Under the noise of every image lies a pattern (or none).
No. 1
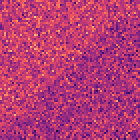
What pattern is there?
a sharp edge
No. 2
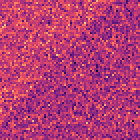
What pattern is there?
a sharp edge
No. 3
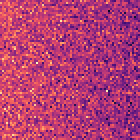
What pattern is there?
a smooth slope
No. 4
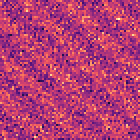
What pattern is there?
diagonal stripes
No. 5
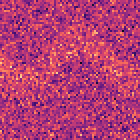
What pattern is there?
a wavy band
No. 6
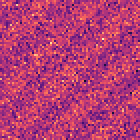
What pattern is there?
diagonal stripes
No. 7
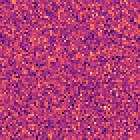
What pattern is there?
only noise
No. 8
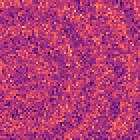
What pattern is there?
rings round one point
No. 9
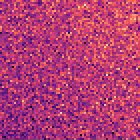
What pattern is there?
a smooth slope
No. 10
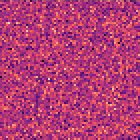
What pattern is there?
only noise
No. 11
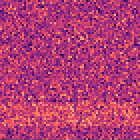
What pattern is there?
one horizontal stripe
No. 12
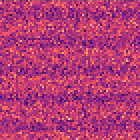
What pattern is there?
horizontal stripes
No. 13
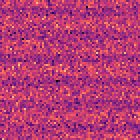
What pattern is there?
horizontal stripes
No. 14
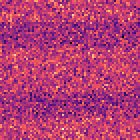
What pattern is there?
horizontal stripes
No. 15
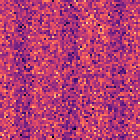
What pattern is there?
vertical stripes
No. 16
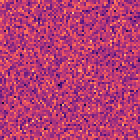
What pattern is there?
only noise
